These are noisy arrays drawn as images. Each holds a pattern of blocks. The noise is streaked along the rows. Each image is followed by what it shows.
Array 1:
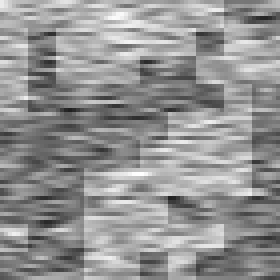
no symmetry
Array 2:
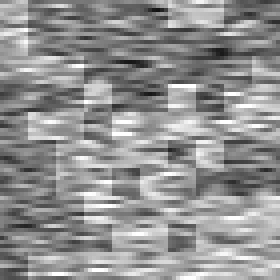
no symmetry
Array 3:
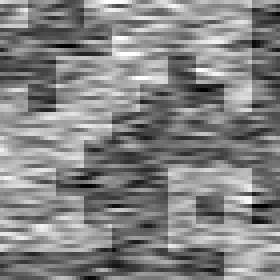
mirrored about the diagonal from the top left
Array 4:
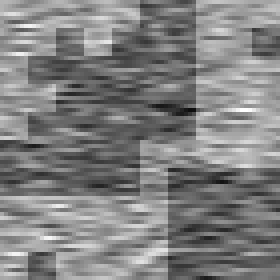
mirrored about the diagonal from the top left
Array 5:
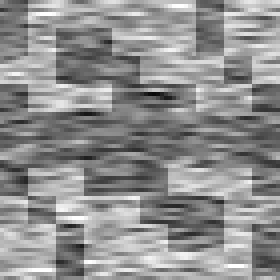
the same after a half turn
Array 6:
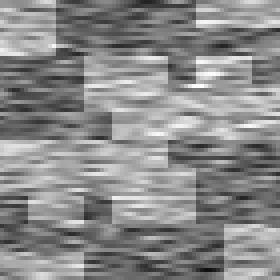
the same after a half turn
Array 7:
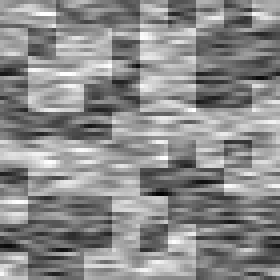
mirrored about the diagonal from the top left
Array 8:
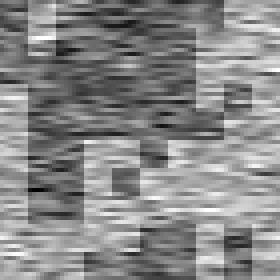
no symmetry
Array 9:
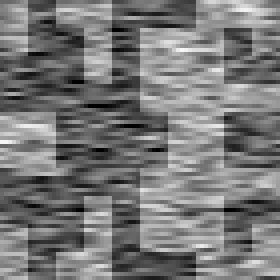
top and bottom mirror each other
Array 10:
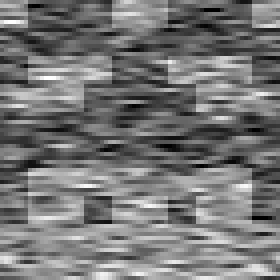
left and right mirror each other
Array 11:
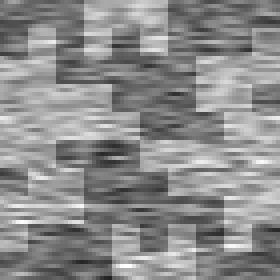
the same after a half turn
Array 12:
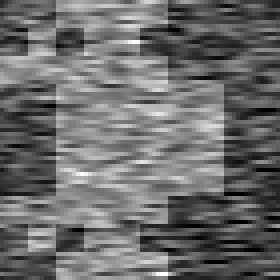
top and bottom mirror each other
